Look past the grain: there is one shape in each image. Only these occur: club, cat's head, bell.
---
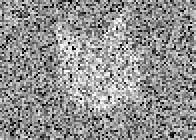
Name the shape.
cat's head
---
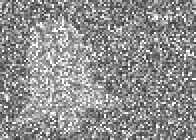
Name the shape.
bell
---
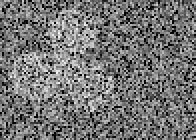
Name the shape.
club
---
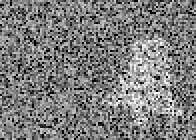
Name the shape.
bell
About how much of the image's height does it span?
two thirds
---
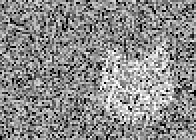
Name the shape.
cat's head
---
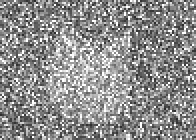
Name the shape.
cat's head
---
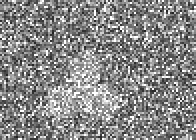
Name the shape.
club
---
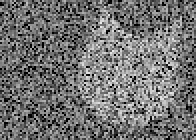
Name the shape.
cat's head
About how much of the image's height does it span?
nearly all
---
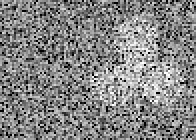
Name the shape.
club
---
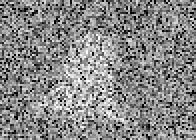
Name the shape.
bell
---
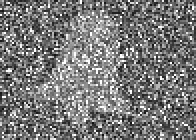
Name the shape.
bell
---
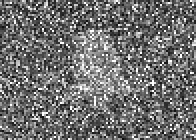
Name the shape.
bell
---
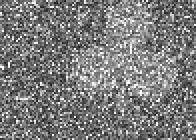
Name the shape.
club
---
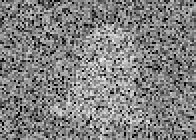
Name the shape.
bell
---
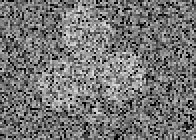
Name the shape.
club
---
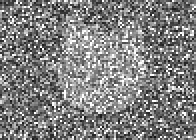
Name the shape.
cat's head
